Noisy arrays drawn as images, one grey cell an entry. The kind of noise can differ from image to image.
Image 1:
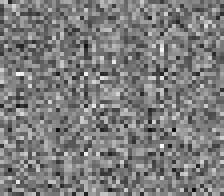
low rank plus noise
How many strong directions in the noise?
one
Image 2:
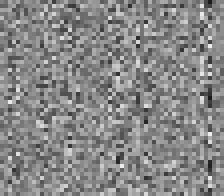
columns of uneven size
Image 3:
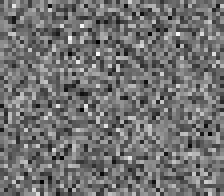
independent entries
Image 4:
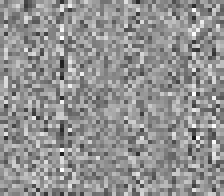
columns of uneven size
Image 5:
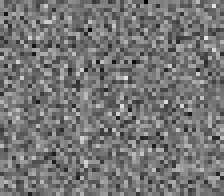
independent entries
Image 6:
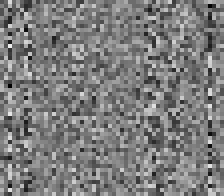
columns of uneven size
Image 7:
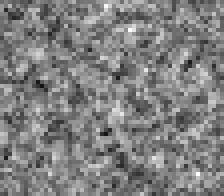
blotchy
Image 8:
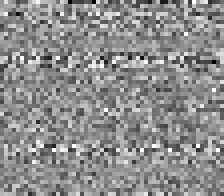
rows of uneven size
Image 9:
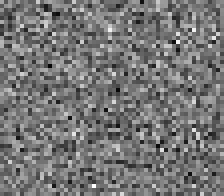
low rank plus noise
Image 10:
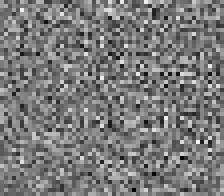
low rank plus noise
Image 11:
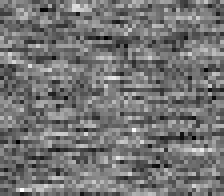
streaked along the rows
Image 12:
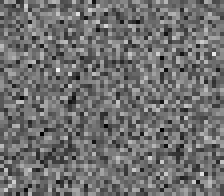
independent entries
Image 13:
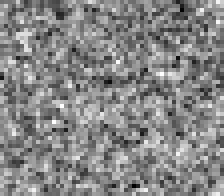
blotchy
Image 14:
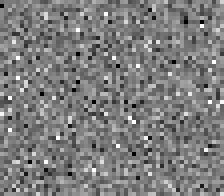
heavy tails
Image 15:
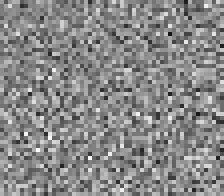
low rank plus noise
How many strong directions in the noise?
three or four
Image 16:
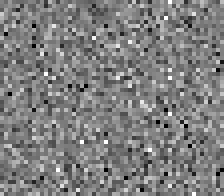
heavy tails
